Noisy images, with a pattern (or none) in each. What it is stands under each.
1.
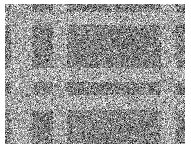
bands of rows crossing bands of columns
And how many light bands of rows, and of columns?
3 and 3
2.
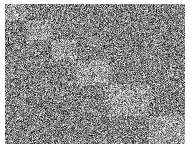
blocks along the diagonal
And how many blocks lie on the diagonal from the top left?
6
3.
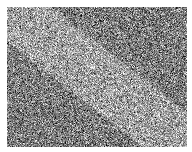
a diagonal band
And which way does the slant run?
top left to bottom right
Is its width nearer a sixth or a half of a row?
a half
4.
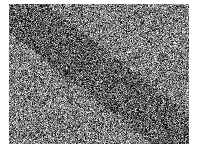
a diagonal band
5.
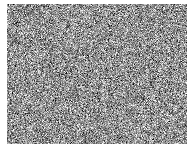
only noise
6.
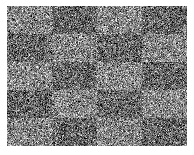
a checkerboard
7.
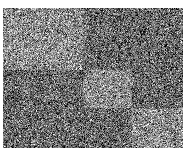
blocks along the diagonal
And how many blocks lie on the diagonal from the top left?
3
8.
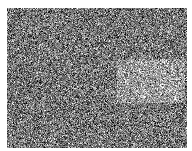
one block
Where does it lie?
middle right
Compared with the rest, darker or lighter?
lighter
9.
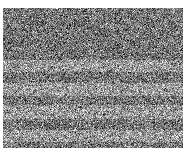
bands of rows
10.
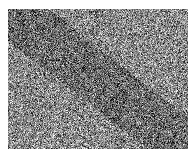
a diagonal band
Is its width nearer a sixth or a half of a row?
a half
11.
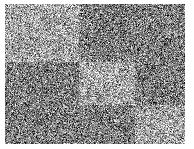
blocks along the diagonal
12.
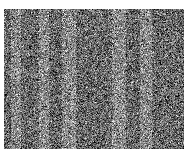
bands of columns
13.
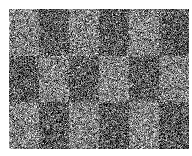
a checkerboard
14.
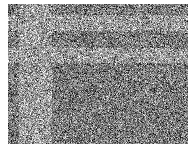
bands of rows crossing bands of columns
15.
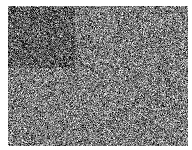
one block
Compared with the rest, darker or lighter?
darker
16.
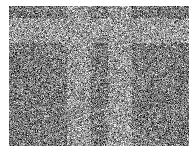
bands of rows crossing bands of columns
